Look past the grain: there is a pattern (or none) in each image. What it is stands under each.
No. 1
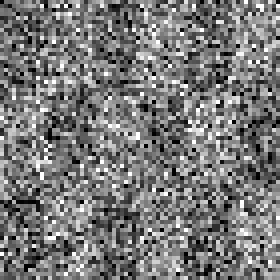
a checkerboard
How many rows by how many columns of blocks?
3 by 6
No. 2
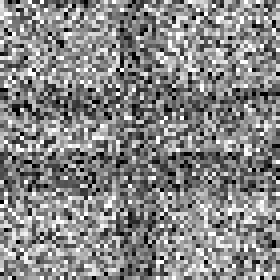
bands of rows crossing bands of columns
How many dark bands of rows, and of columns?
2 and 1
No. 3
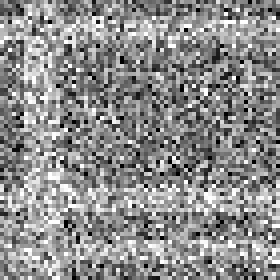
bands of rows crossing bands of columns
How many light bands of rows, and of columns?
3 and 1
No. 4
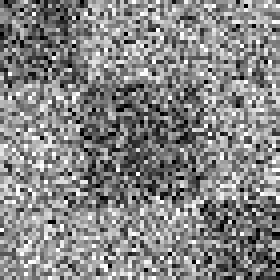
blocks along the diagonal
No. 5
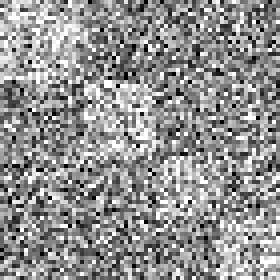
blocks along the diagonal
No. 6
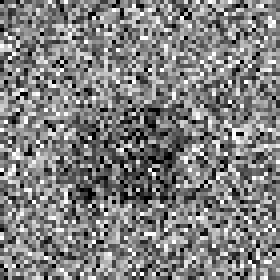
one block
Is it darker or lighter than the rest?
darker
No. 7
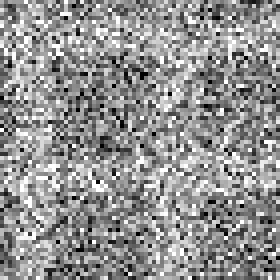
bands of rows crossing bands of columns
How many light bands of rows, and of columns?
2 and 2
